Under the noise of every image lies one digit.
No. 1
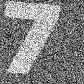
7
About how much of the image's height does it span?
nearly all
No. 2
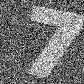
7
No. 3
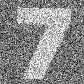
7
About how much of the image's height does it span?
nearly all
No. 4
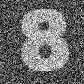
8
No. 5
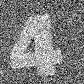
4
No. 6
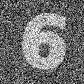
6
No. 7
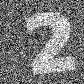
2
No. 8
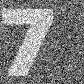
7
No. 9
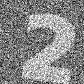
2
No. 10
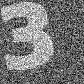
3
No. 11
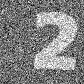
2
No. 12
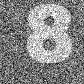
8
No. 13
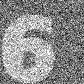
6
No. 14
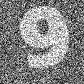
9
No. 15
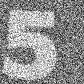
5
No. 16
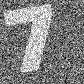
7
